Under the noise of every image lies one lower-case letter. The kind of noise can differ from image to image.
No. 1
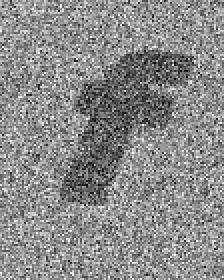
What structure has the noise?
independent entries
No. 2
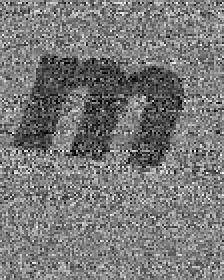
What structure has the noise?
rows of uneven size
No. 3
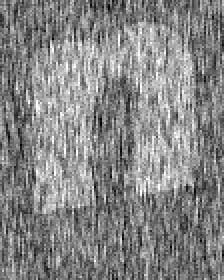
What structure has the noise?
streaked along the columns
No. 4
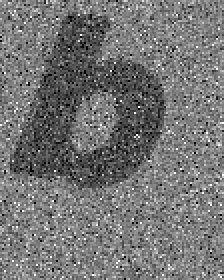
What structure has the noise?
heavy tails
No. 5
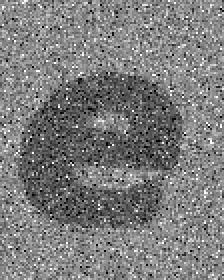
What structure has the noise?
heavy tails
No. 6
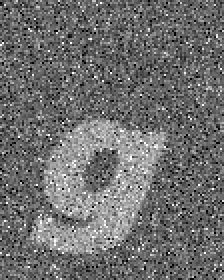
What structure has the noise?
heavy tails
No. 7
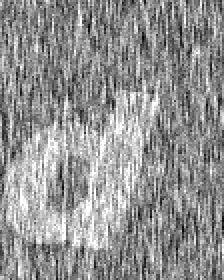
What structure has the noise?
streaked along the columns
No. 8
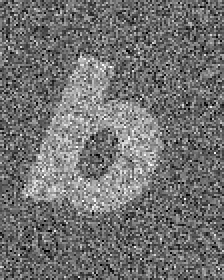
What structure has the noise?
independent entries
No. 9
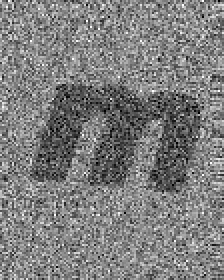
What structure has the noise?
low rank plus noise
